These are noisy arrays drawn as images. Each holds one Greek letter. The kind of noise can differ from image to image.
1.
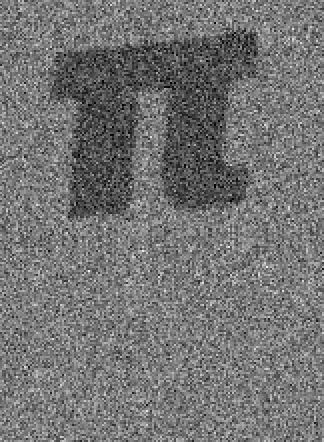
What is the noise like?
low rank plus noise
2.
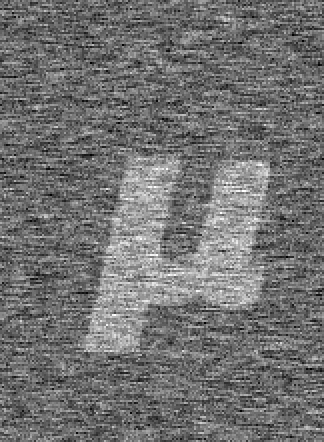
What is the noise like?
streaked along the rows
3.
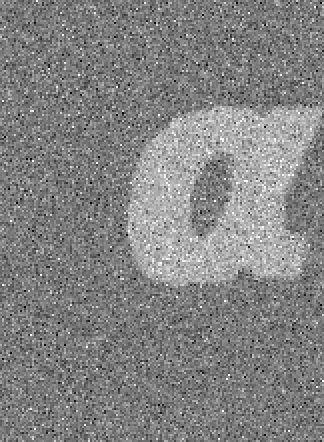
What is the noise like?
heavy tails
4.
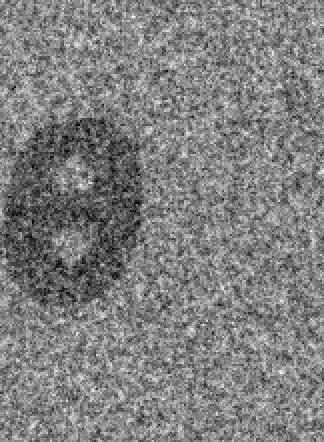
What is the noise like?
blotchy
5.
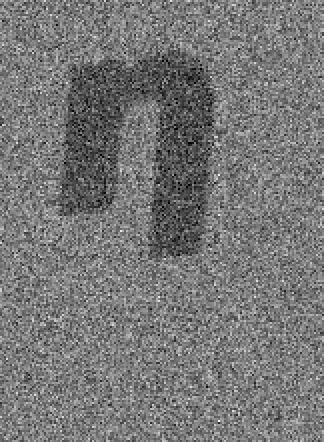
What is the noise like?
low rank plus noise
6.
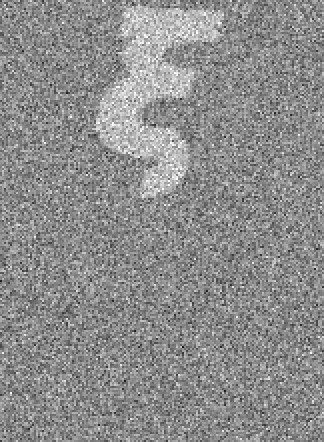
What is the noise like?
independent entries
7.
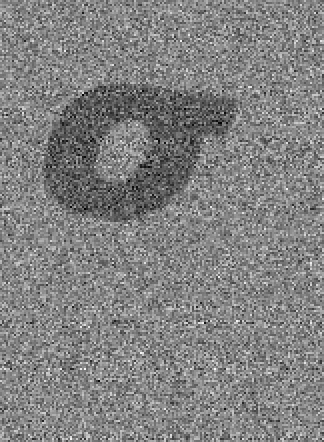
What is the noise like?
rows of uneven size
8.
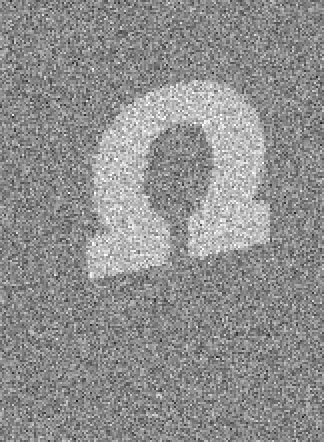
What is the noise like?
independent entries
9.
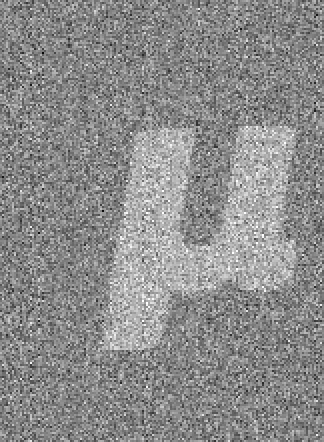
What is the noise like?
columns of uneven size
